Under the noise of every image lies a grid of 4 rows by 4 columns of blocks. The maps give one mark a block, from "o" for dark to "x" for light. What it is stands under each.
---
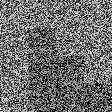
x x x x
x o x x
x o o x
x o o o
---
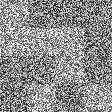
x o o o
x x x o
o o x o
o x o x
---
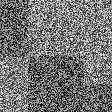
o x x x
o x x x
x o o x
x o o o
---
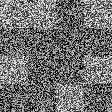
x x o x
o o o o
x o o x
o o x o
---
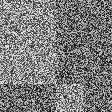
x x o o
x x o o
x x o o
o o x o
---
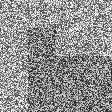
x x x x
x o x x
x o o o
x o o o
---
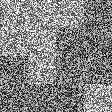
x x x o
x x o o
o x o o
o o o x
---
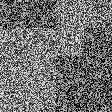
o o x x
x x x o
x x o o
x x o o
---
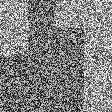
x o x x
x o o x
o o o x
o o o x
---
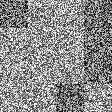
o x x o
x x x o
x x x o
x x o x
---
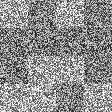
x o x o
o o o o
o x x o
x x o x
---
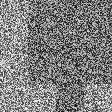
x o o o
x o o o
x o o o
x x o x
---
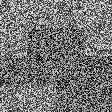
x x x x
x o o x
o o o o
x x o o
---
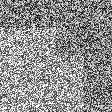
o o o o
x x o o
x x x o
x x x o
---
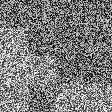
o o o o
x o o o
x x o o
x o x x
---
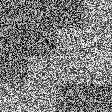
o o o x
o o x x
o x x x
x x o o
